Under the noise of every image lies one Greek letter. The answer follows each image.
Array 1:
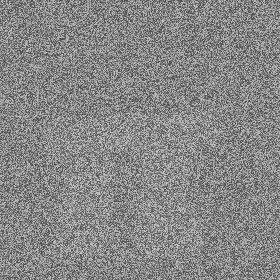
pi
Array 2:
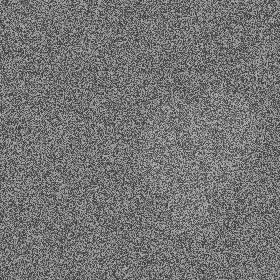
phi
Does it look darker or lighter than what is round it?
lighter
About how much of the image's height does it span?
half
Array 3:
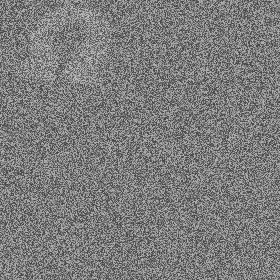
omega
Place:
top left
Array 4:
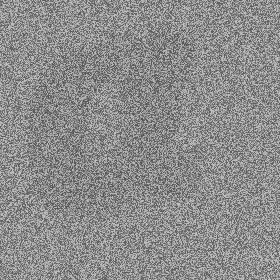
alpha
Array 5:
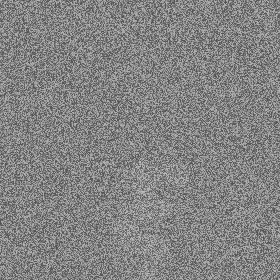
xi
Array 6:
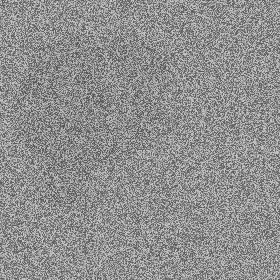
phi
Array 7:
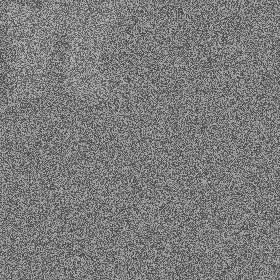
pi
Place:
top left
